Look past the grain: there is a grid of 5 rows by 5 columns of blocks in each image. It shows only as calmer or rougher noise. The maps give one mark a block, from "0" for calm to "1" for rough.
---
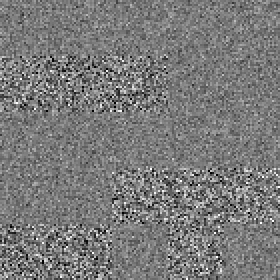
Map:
0 0 0 0 0
1 1 1 0 0
0 0 0 0 0
0 0 1 1 1
1 1 0 1 0
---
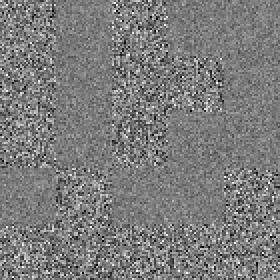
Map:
1 0 1 0 0
1 0 1 1 0
1 0 1 0 0
0 1 0 0 1
1 1 1 1 1
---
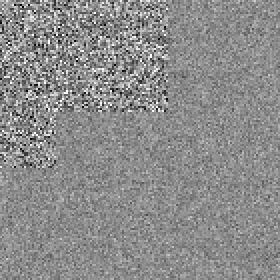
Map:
1 1 1 0 0
1 1 1 0 0
1 0 0 0 0
0 0 0 0 0
0 0 0 0 0
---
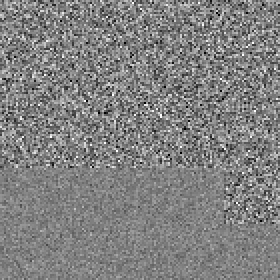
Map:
1 1 1 1 1
1 1 1 1 1
1 1 1 1 1
0 0 0 0 1
0 0 0 0 0
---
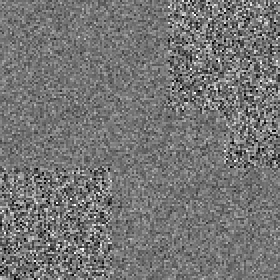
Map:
0 0 0 1 1
0 0 0 1 1
0 0 0 0 1
1 1 0 0 0
1 1 0 0 0
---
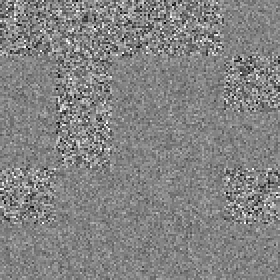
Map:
1 1 1 1 0
0 1 0 0 1
0 1 0 0 0
1 0 0 0 1
0 0 0 0 0
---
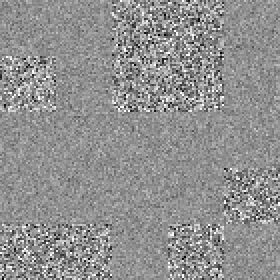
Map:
0 0 1 1 0
1 0 1 1 0
0 0 0 0 0
0 0 0 0 1
1 1 0 1 0
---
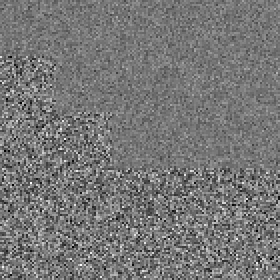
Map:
0 0 0 0 0
1 0 0 0 0
1 1 0 0 0
1 1 1 1 1
1 1 1 1 1
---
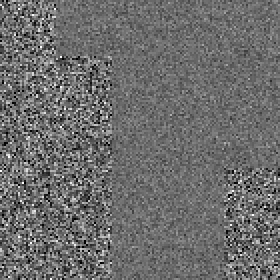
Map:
1 0 0 0 0
1 1 0 0 0
1 1 0 0 0
1 1 0 0 1
1 1 0 0 1
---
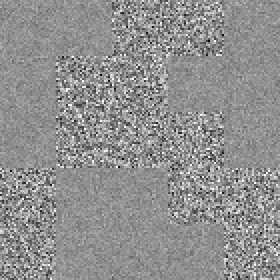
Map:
0 0 1 1 0
0 1 1 0 0
0 1 1 1 0
1 0 0 1 1
1 0 0 0 1
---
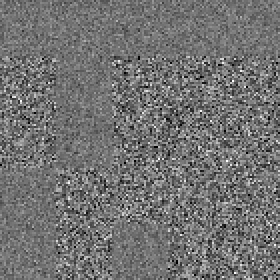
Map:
0 0 0 0 0
1 0 1 1 1
1 0 1 1 1
0 1 1 1 1
0 1 0 1 1
